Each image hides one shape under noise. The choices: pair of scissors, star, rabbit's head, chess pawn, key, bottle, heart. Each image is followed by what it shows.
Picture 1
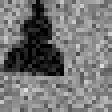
chess pawn
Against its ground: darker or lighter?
darker
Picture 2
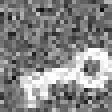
key
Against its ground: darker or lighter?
lighter
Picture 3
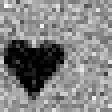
heart
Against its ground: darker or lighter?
darker
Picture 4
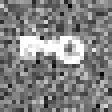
key
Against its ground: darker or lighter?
lighter
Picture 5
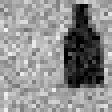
bottle
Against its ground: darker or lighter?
darker
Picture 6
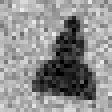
chess pawn
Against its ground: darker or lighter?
darker
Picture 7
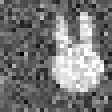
rabbit's head
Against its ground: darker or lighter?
lighter
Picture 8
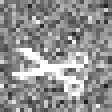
pair of scissors
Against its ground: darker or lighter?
lighter
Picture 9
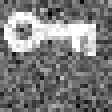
key
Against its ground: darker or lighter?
lighter
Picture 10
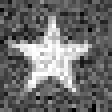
star
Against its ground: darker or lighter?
lighter
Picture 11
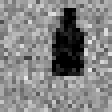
bottle
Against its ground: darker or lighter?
darker
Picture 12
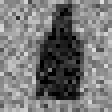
bottle
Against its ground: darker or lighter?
darker
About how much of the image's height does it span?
nearly all
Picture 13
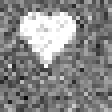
heart
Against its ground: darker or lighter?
lighter
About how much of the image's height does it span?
half
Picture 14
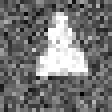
chess pawn
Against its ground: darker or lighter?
lighter
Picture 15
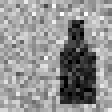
bottle
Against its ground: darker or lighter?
darker
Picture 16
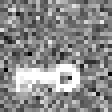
key
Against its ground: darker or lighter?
lighter
